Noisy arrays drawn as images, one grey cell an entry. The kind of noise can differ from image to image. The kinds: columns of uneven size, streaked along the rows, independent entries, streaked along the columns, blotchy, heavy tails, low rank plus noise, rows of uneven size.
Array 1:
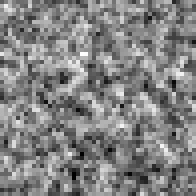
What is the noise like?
blotchy
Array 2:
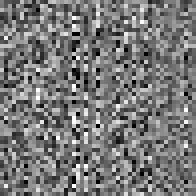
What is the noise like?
columns of uneven size
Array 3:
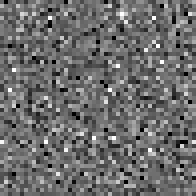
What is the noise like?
heavy tails
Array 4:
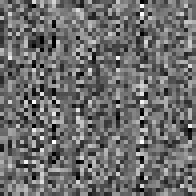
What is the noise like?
columns of uneven size
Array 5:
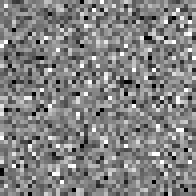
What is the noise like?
heavy tails
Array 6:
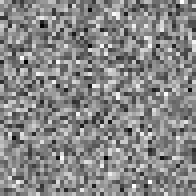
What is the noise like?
independent entries
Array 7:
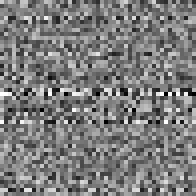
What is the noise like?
rows of uneven size
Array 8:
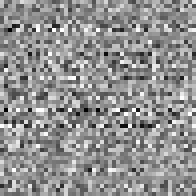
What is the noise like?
rows of uneven size
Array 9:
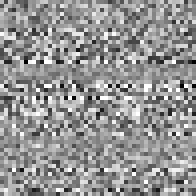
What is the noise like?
rows of uneven size
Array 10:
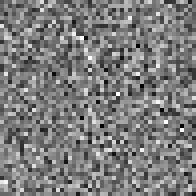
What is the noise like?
independent entries
